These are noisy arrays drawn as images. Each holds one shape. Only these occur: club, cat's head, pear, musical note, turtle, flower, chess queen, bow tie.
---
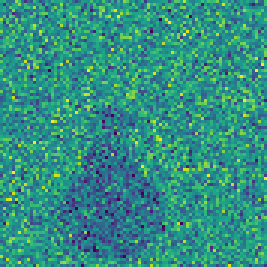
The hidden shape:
pear
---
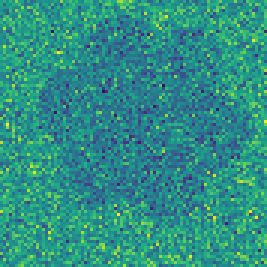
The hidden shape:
flower
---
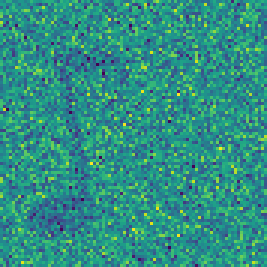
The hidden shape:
musical note
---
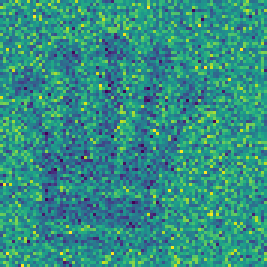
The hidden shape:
chess queen
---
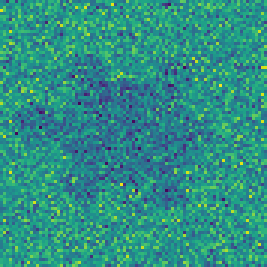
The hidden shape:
turtle
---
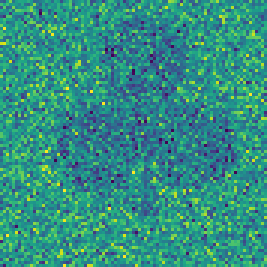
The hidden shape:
club
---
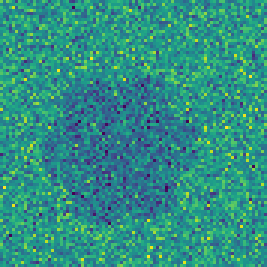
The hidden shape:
flower
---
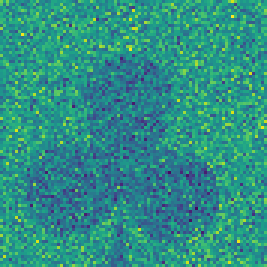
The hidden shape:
club
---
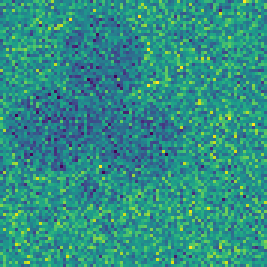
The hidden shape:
club
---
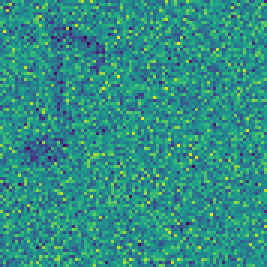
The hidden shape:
musical note
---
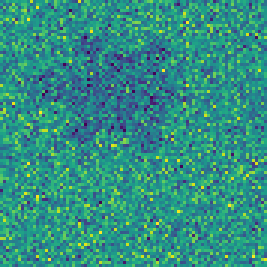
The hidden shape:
turtle
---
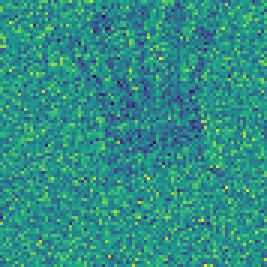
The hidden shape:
chess queen
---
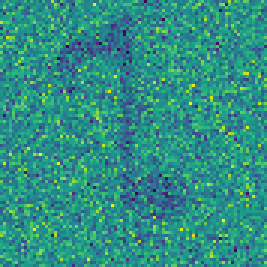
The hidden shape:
musical note
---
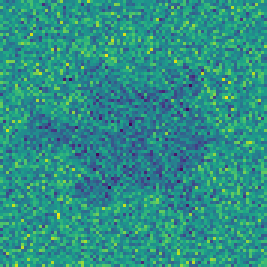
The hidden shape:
turtle
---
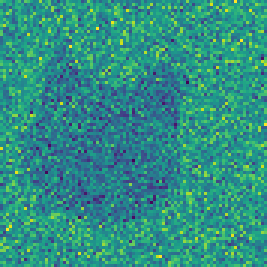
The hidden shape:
cat's head
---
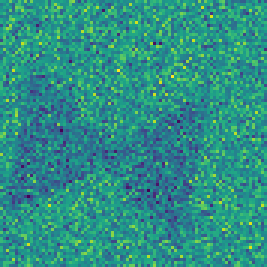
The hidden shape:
bow tie
